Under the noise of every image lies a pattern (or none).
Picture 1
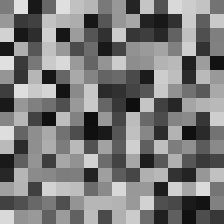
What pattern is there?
only noise
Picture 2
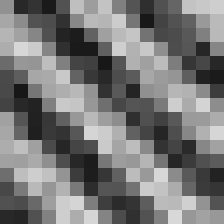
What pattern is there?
diagonal stripes
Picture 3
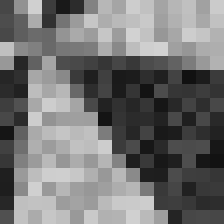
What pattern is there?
spokes from one point
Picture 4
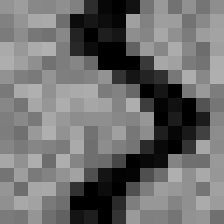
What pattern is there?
a wavy band
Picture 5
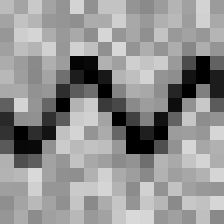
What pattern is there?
a wavy band
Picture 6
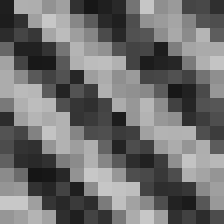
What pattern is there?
diagonal stripes
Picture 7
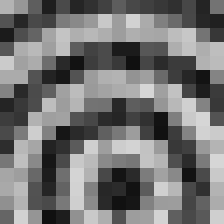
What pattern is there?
rings round one point
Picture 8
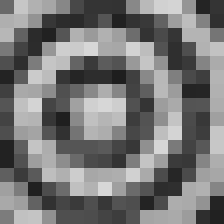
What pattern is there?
rings round one point
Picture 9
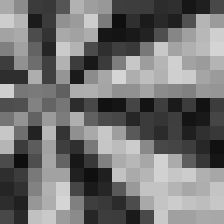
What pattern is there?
spokes from one point
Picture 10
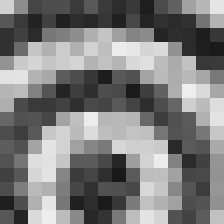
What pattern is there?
rings round one point
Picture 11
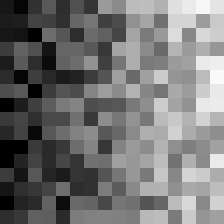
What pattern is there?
a smooth slope
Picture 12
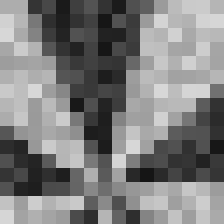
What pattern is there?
spokes from one point
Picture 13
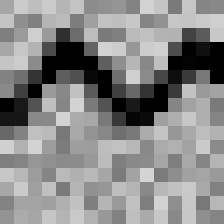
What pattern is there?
a wavy band
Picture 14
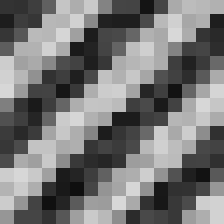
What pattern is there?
diagonal stripes
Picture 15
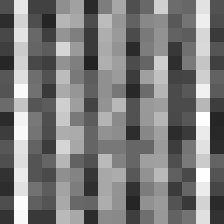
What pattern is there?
vertical stripes
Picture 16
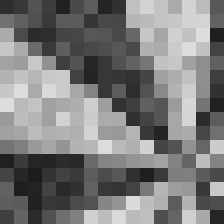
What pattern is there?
spokes from one point
